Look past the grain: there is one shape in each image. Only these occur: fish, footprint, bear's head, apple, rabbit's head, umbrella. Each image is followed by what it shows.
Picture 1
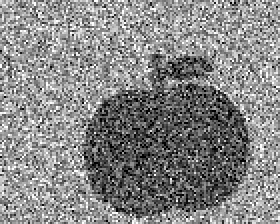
apple
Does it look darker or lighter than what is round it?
darker
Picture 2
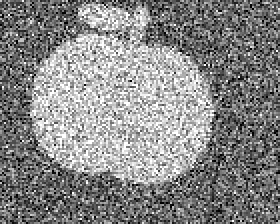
apple
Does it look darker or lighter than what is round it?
lighter
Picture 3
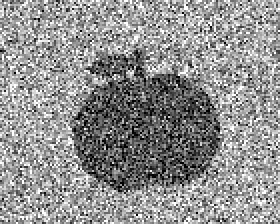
apple
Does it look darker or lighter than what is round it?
darker
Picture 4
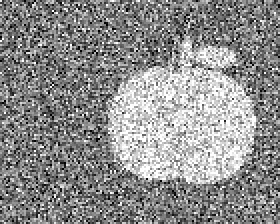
apple
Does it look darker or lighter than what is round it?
lighter
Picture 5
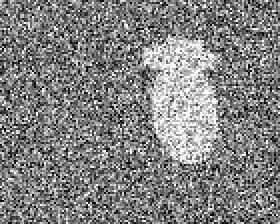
footprint
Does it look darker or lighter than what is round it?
lighter
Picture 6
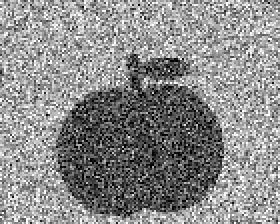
apple
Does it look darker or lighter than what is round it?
darker
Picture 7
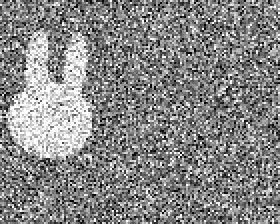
rabbit's head
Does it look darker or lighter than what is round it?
lighter
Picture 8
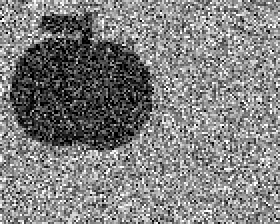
apple
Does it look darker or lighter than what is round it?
darker
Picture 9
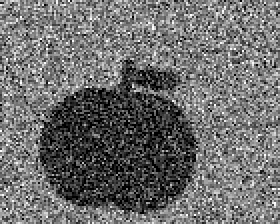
apple
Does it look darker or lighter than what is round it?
darker
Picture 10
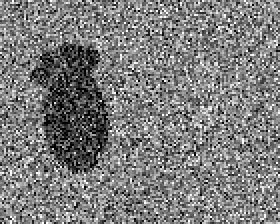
footprint
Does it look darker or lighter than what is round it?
darker
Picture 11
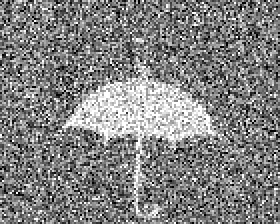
umbrella
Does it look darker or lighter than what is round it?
lighter
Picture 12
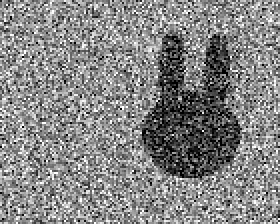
rabbit's head
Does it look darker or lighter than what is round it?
darker
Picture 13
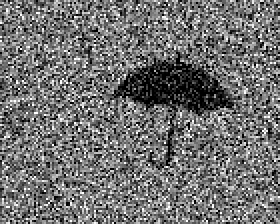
umbrella
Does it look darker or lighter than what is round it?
darker
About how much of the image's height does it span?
half
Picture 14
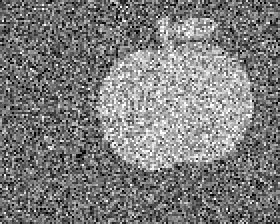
apple
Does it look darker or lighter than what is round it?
lighter
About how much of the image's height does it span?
two thirds
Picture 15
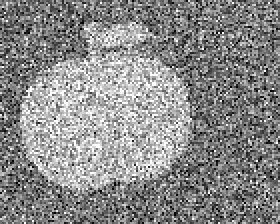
apple
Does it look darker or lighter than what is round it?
lighter
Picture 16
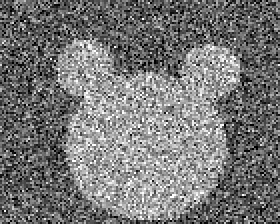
bear's head
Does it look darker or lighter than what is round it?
lighter
